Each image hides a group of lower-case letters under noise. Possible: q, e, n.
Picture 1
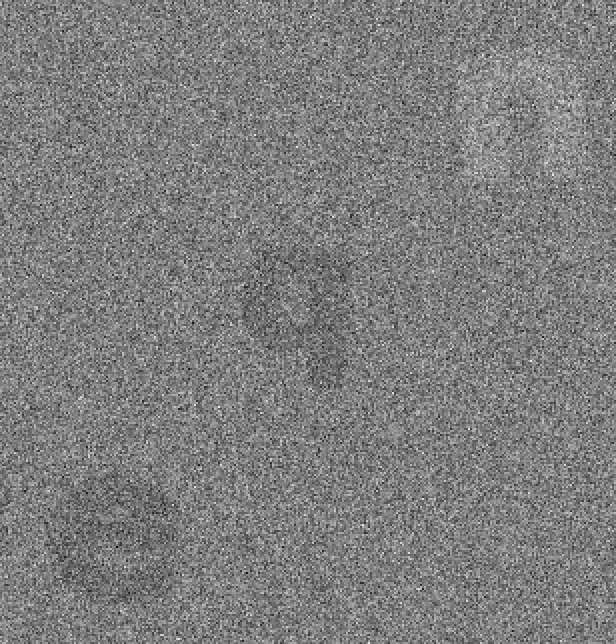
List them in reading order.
top right: light n; centre: dark q; bottom left: dark e
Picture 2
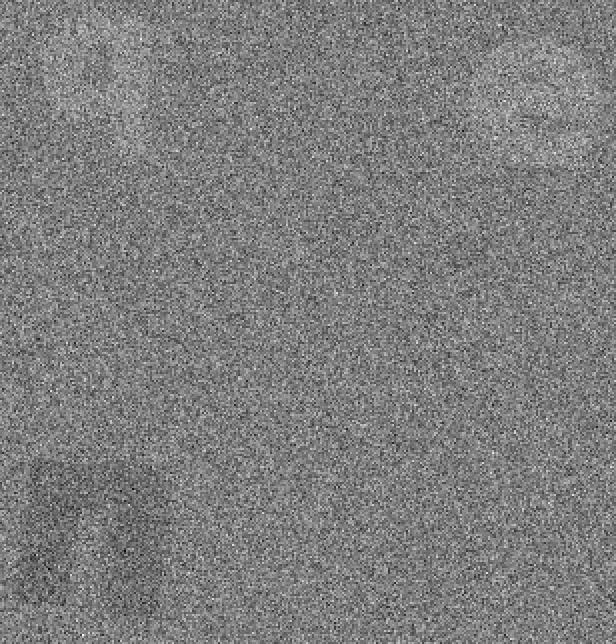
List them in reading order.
top left: light q; top right: light e; bottom left: dark n
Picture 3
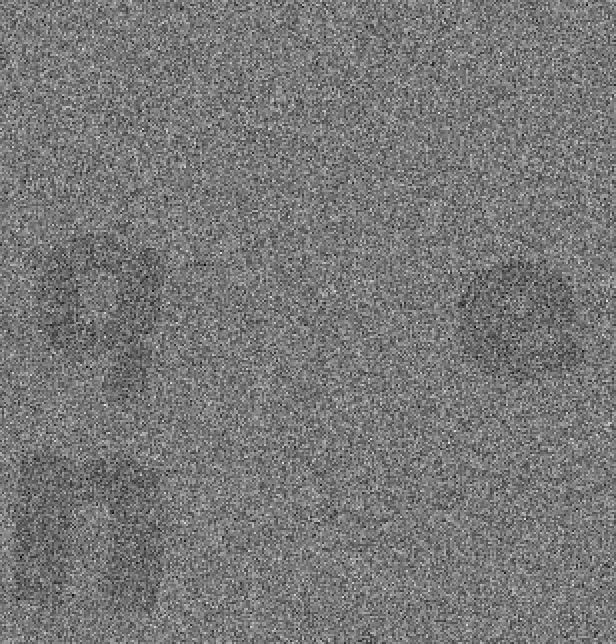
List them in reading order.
middle left: dark q; middle right: dark e; bottom left: dark n
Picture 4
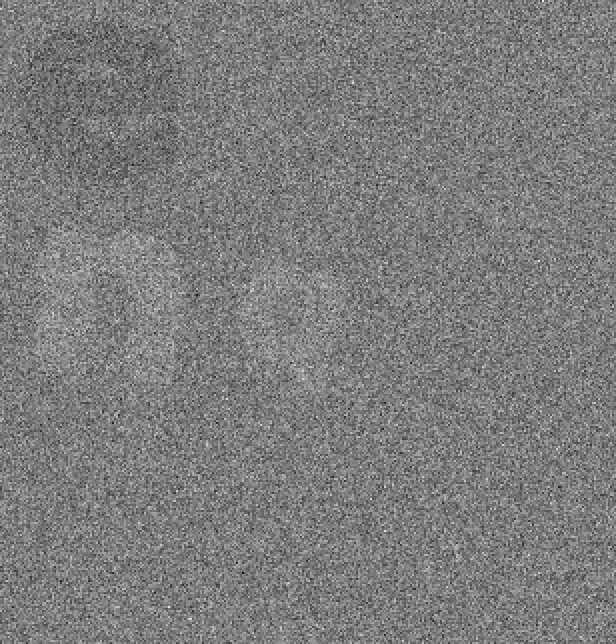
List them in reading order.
top left: dark e; middle left: light n; centre: light q
